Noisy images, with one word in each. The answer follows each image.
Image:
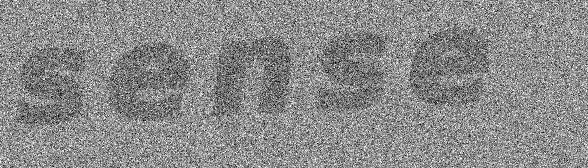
sense
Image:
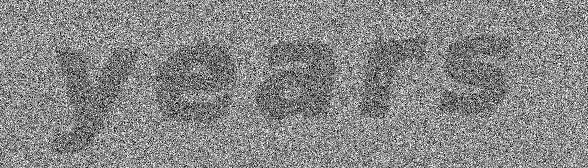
years
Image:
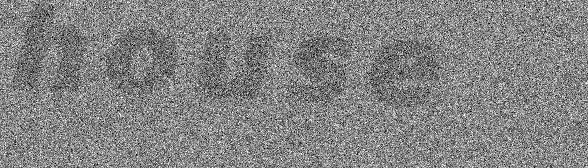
house
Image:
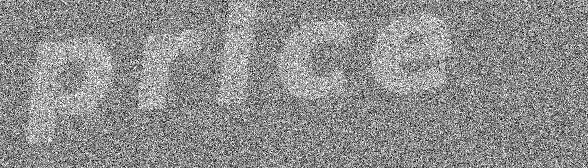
price
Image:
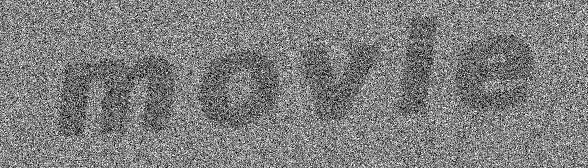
movie
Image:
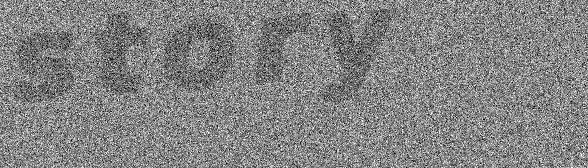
story
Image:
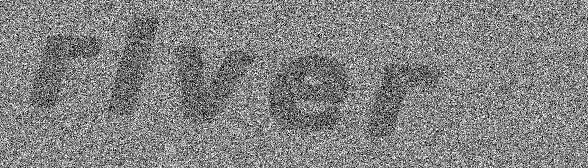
river
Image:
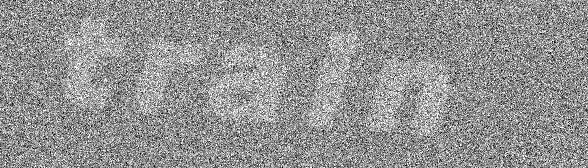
train
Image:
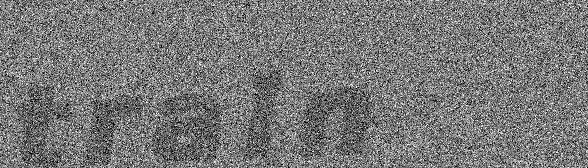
train
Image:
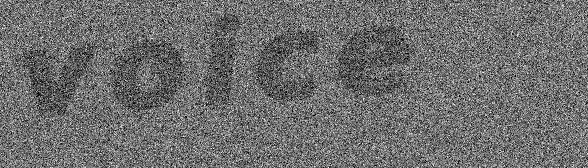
voice
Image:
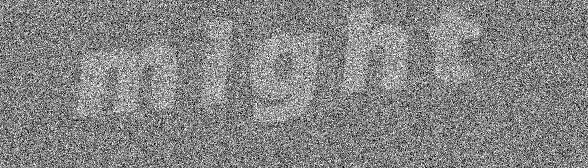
might
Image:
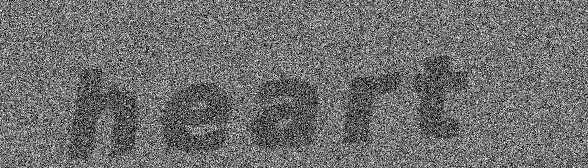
heart
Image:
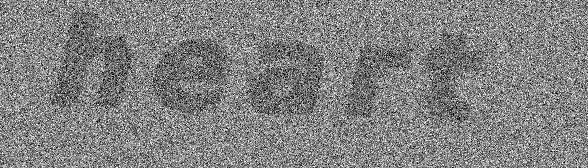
heart
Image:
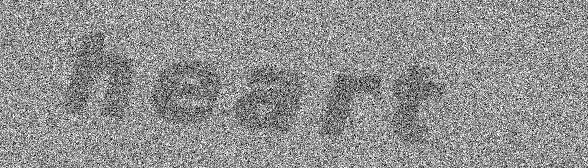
heart
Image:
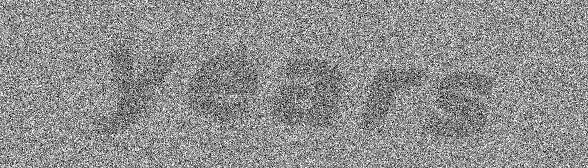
years
